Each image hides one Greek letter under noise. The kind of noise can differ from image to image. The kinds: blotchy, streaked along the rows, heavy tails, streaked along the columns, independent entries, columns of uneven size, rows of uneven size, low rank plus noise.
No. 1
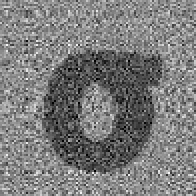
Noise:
low rank plus noise
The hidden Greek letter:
sigma
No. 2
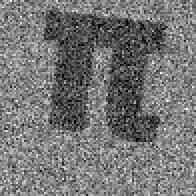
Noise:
independent entries
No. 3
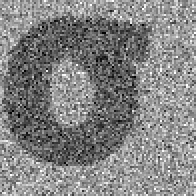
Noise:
independent entries
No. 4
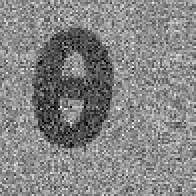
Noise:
low rank plus noise
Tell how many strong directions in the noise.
five to eight
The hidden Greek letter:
theta
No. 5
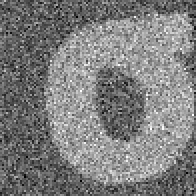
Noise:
independent entries
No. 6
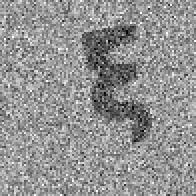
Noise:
independent entries
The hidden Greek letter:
xi
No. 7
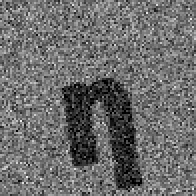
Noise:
independent entries
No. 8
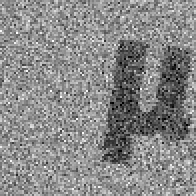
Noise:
independent entries
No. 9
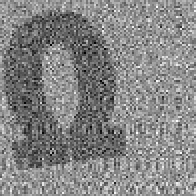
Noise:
low rank plus noise
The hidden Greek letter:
omega
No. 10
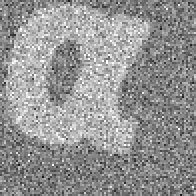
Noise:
independent entries
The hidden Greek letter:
alpha
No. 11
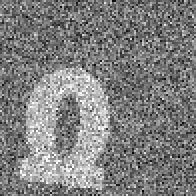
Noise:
independent entries
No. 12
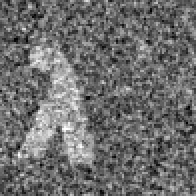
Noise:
blotchy
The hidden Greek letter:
lambda
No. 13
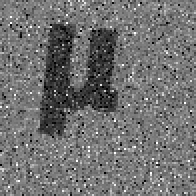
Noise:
heavy tails
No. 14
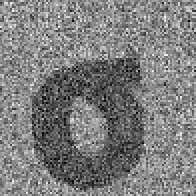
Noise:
low rank plus noise
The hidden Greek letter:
sigma
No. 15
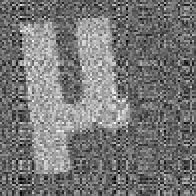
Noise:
low rank plus noise
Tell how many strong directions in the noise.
one
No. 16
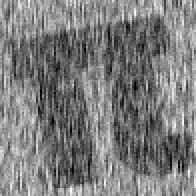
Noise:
streaked along the columns
